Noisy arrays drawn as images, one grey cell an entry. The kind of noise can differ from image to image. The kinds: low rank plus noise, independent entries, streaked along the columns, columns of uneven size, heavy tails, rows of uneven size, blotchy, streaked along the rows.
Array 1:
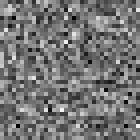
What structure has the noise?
low rank plus noise
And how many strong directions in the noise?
one
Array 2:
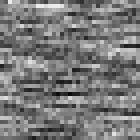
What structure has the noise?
streaked along the rows
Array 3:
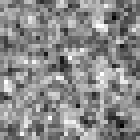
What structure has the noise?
blotchy
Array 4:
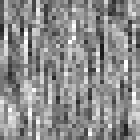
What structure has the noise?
streaked along the columns
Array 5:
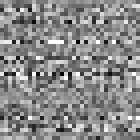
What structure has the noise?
rows of uneven size
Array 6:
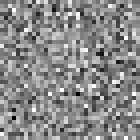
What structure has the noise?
independent entries
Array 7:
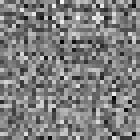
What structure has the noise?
low rank plus noise
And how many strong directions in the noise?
three or four
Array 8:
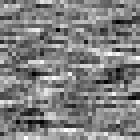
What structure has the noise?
streaked along the rows
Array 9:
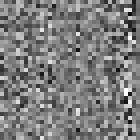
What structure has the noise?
columns of uneven size
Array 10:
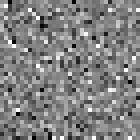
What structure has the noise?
heavy tails
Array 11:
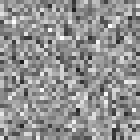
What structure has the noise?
independent entries
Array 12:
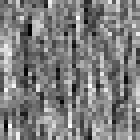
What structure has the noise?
streaked along the columns
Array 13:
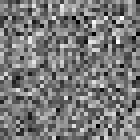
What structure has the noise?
low rank plus noise
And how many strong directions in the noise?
three or four
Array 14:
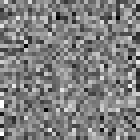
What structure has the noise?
low rank plus noise
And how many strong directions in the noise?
five to eight
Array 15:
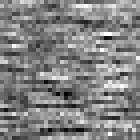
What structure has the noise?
streaked along the rows
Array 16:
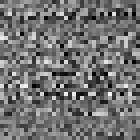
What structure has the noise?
rows of uneven size
